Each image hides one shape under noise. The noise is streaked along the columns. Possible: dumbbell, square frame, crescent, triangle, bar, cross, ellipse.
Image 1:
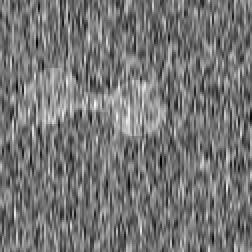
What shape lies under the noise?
dumbbell
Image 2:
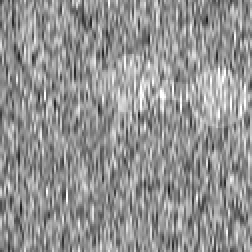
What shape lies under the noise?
dumbbell
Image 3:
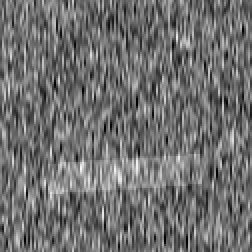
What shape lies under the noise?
bar
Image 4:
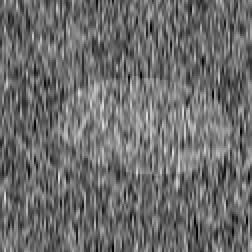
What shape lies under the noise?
ellipse
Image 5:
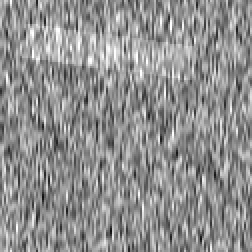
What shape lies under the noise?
bar
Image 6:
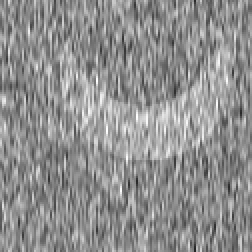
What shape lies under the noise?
crescent
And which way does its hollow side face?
up
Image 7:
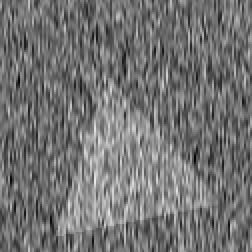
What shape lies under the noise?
triangle
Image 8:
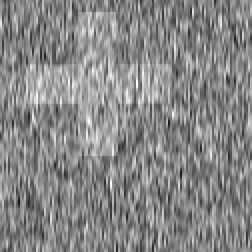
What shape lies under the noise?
cross
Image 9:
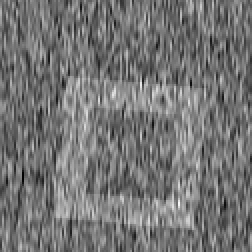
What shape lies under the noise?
square frame
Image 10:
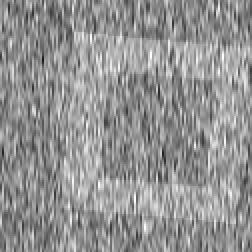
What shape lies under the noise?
square frame
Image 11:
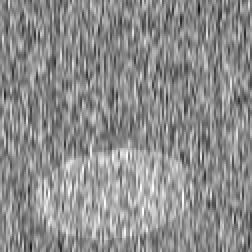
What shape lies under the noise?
ellipse
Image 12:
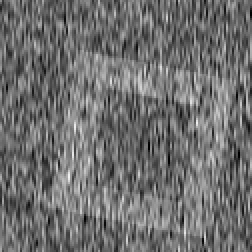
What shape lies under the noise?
square frame
